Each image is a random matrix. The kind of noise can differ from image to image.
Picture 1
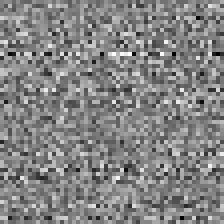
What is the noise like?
rows of uneven size
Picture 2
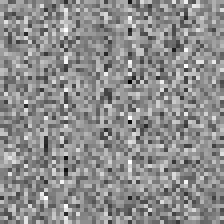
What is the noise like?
columns of uneven size
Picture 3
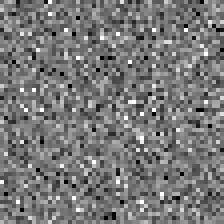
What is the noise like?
heavy tails
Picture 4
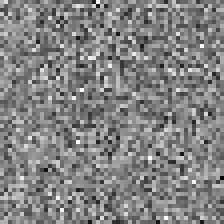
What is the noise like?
low rank plus noise
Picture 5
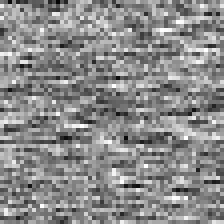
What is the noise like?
streaked along the rows
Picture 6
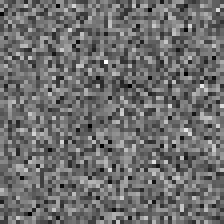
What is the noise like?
independent entries
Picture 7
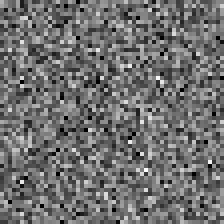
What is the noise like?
independent entries
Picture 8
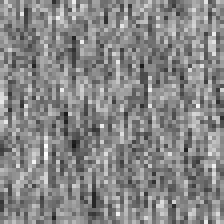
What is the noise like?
streaked along the columns
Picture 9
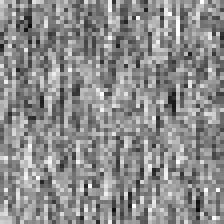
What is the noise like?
streaked along the columns
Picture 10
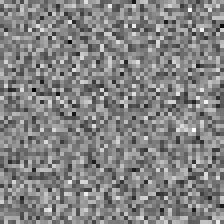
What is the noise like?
low rank plus noise
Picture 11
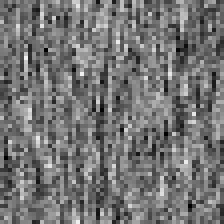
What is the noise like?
streaked along the columns
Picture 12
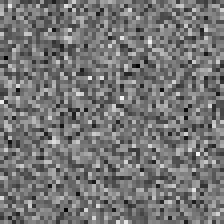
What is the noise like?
independent entries
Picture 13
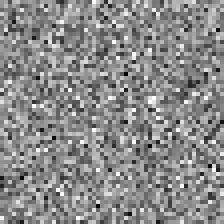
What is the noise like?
independent entries
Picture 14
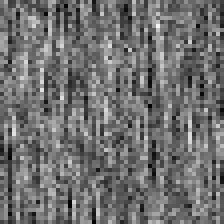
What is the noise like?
streaked along the columns
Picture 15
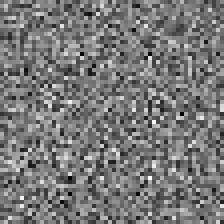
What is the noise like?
low rank plus noise
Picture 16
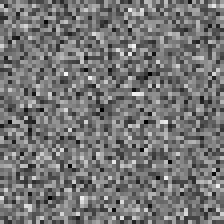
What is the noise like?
independent entries
